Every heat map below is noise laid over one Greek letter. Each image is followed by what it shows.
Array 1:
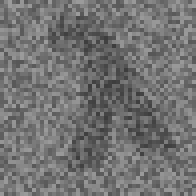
lambda
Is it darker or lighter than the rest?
darker
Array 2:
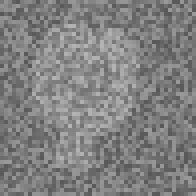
phi
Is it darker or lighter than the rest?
lighter
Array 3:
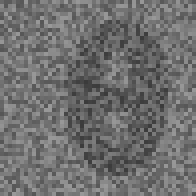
theta
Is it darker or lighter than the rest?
darker
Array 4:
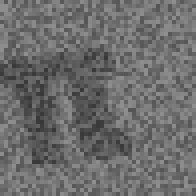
pi
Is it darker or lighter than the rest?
darker
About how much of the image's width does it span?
two thirds
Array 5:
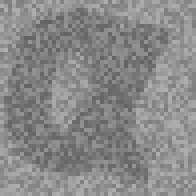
alpha
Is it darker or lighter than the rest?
darker
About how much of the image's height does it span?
nearly all
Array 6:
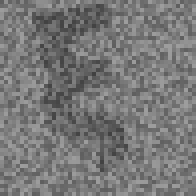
xi
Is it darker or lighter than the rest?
darker
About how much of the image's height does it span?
nearly all
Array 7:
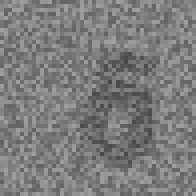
delta
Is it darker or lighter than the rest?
darker
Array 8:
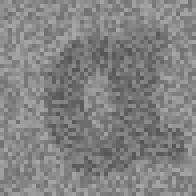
alpha
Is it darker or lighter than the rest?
darker
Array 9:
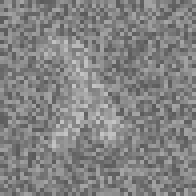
lambda
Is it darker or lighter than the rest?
lighter
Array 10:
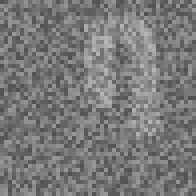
eta
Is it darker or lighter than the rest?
lighter
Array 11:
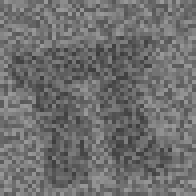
pi
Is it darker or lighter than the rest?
darker
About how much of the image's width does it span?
nearly all
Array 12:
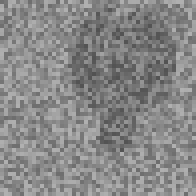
phi
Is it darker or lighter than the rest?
darker
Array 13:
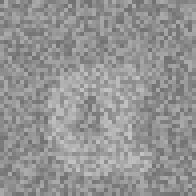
alpha
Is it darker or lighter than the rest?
lighter
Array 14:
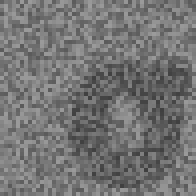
sigma
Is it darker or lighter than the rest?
darker
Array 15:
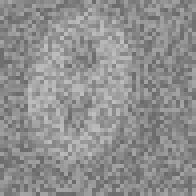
theta
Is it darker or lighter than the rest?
lighter
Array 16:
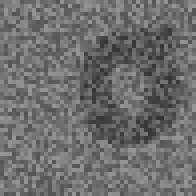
sigma
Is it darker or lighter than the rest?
darker
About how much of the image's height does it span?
two thirds
